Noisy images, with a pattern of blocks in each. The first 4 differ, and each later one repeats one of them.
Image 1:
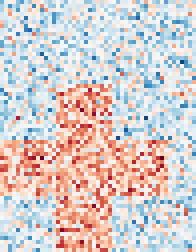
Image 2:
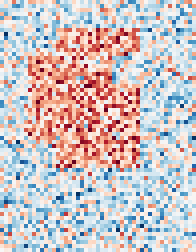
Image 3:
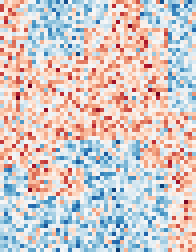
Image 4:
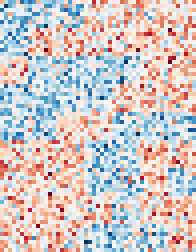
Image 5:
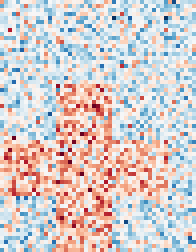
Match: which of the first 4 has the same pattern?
1
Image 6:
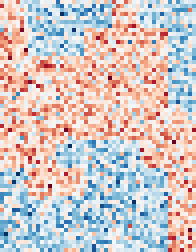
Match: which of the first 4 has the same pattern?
3
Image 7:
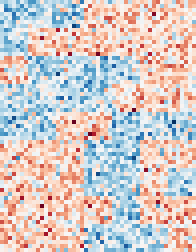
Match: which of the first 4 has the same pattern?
4
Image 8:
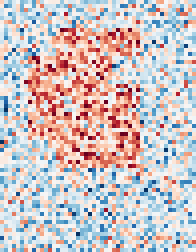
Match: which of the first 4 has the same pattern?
2
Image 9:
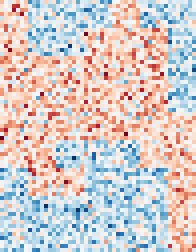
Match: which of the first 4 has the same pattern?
3
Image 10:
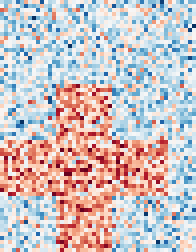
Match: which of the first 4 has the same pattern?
1
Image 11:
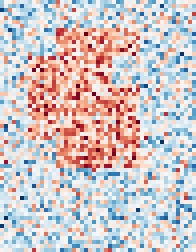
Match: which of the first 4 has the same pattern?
2
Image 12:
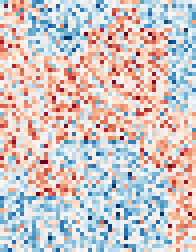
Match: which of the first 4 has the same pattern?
3
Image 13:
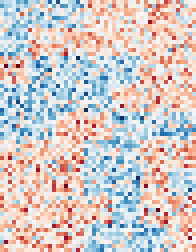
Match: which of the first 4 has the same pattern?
4
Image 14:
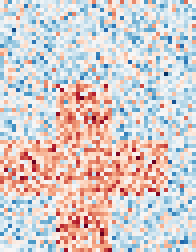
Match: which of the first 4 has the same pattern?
1
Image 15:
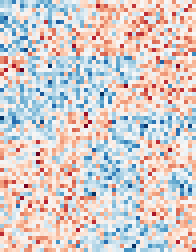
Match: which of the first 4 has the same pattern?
4
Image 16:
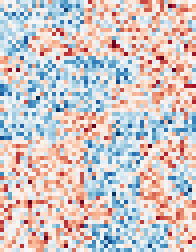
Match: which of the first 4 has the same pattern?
4
